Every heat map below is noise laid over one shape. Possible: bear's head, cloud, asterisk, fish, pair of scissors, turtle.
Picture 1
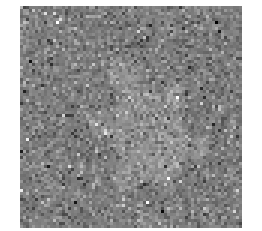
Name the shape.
turtle
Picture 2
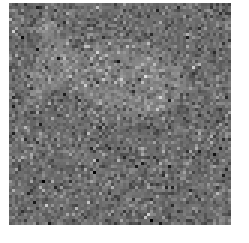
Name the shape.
fish
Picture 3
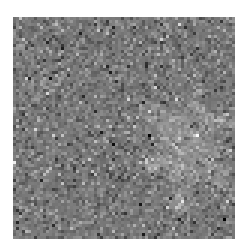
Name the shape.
turtle
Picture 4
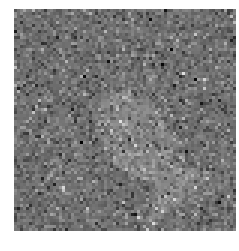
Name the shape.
fish
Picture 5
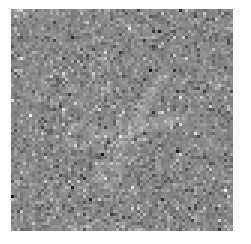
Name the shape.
pair of scissors
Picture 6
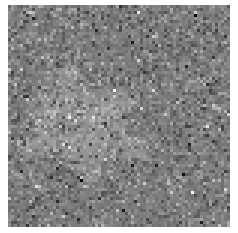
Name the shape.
turtle
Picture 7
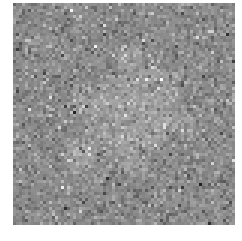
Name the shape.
turtle
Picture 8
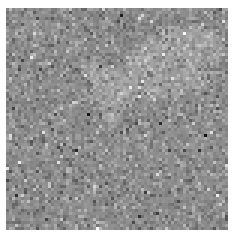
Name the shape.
fish
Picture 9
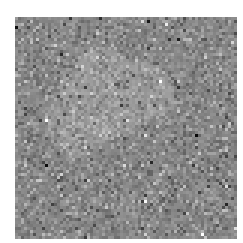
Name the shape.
cloud
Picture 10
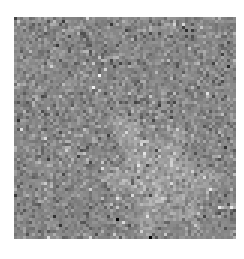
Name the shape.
turtle
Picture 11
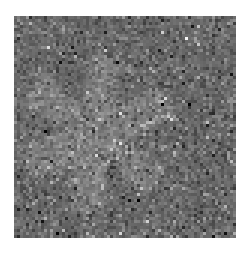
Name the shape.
asterisk
